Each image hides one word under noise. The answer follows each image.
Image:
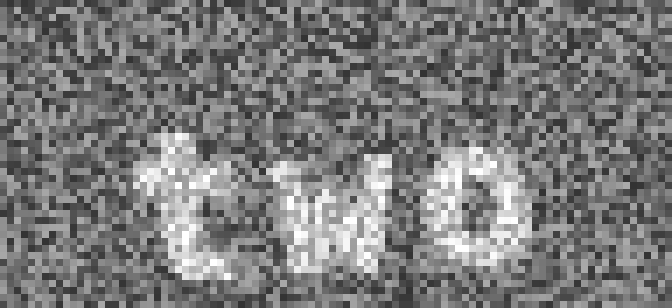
two
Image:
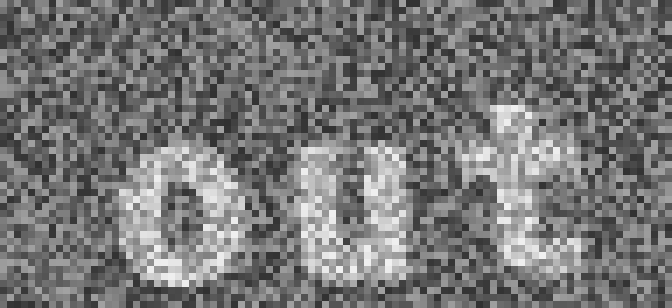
out
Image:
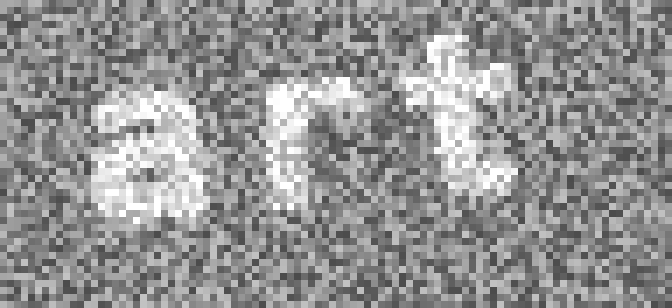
art
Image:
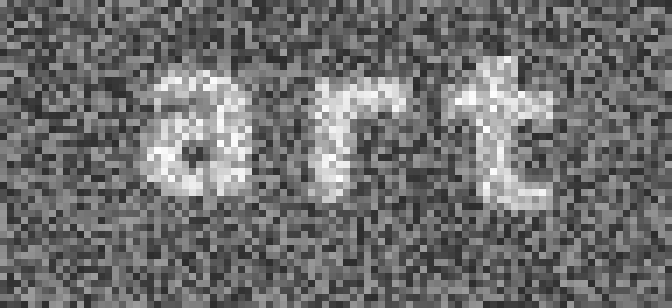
art
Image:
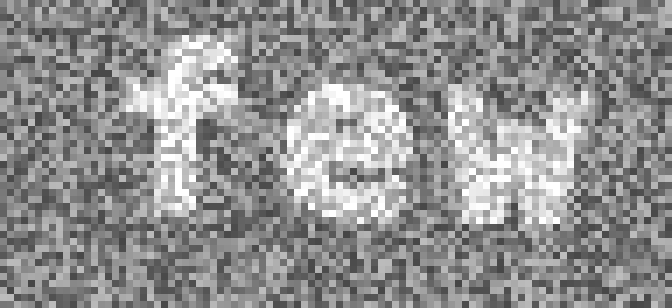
few
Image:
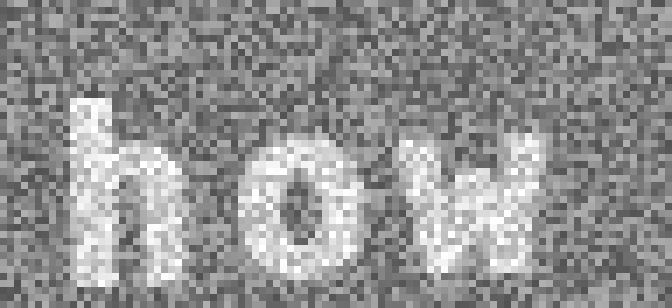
how
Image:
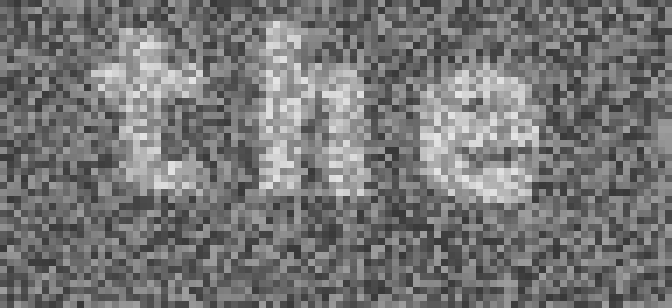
the
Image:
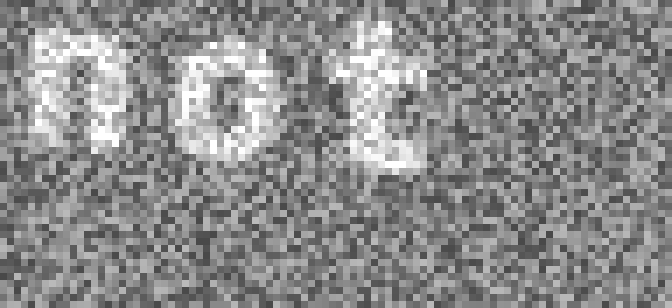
not
